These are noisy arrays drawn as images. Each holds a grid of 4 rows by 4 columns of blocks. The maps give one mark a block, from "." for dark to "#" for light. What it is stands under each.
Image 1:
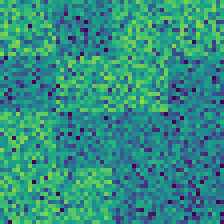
#.##
.##.
#...
##..
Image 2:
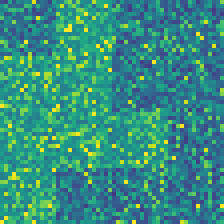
.#..
##..
###.
#...
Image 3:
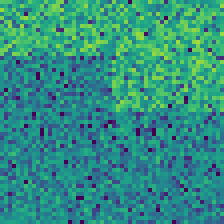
####
..##
....
....
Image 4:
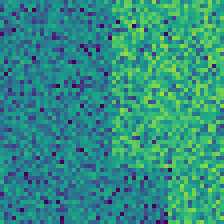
..##
..##
..##
...#
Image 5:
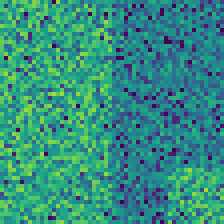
##..
##..
##..
##.#
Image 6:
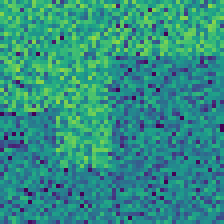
####
##..
.#..
....
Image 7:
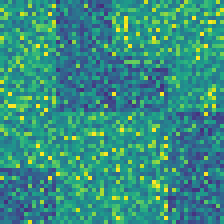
#.##
#..#
###.
.##.
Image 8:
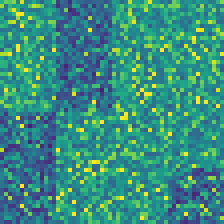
#.##
#.##
.###
.##.
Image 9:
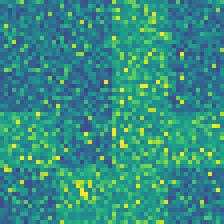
..#.
..#.
#.##
.##.
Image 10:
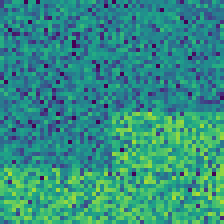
....
....
..##
####
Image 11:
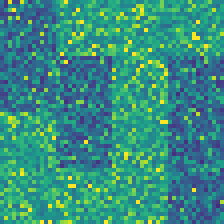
.###
..#.
#.#.
###.
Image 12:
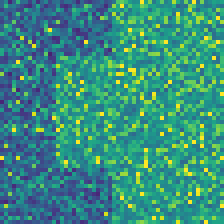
..##
.###
.###
..##
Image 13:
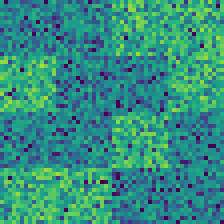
..##
#..#
..#.
##..
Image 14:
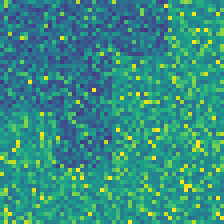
...#
..##
#.##
####
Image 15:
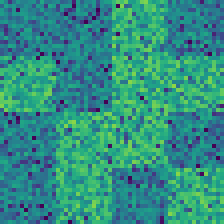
..#.
#.##
.##.
.#.#
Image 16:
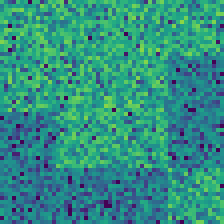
####
###.
.##.
...#
